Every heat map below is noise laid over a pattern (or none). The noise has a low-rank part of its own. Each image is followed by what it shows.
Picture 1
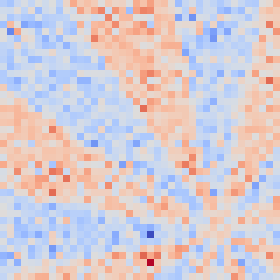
spokes from one point
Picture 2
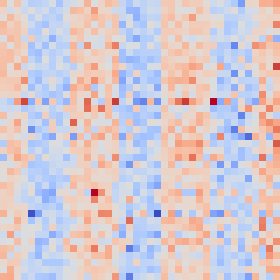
vertical stripes
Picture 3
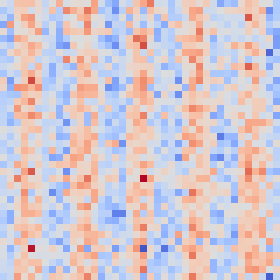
vertical stripes
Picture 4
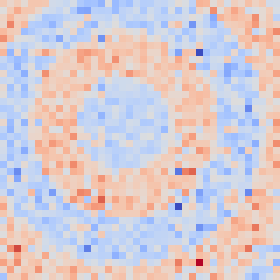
rings round one point
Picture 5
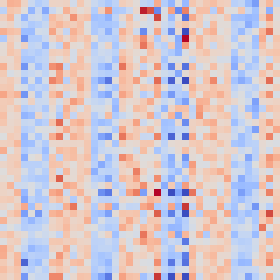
vertical stripes
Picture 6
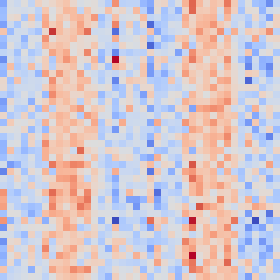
vertical stripes
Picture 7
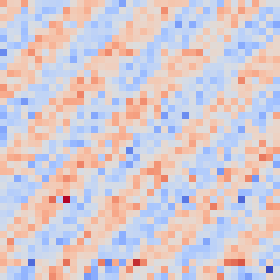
diagonal stripes
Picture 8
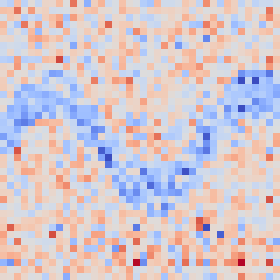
a wavy band
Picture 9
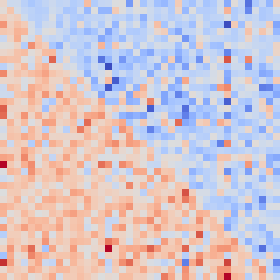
a sharp edge
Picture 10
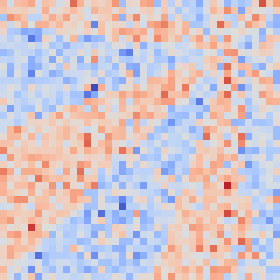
spokes from one point
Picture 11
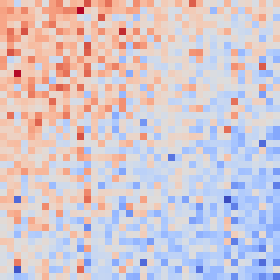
a smooth slope
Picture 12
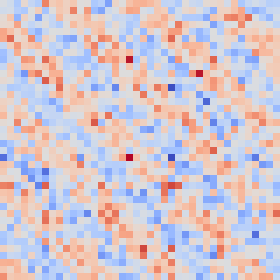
diagonal stripes
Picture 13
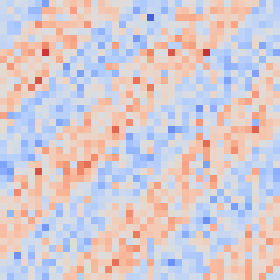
diagonal stripes
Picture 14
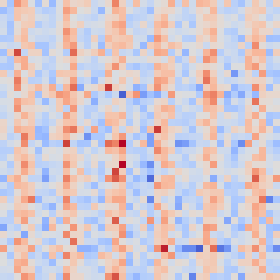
vertical stripes
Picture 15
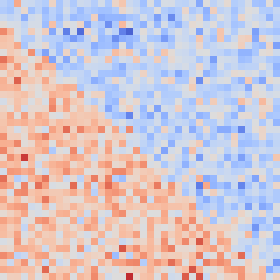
a sharp edge
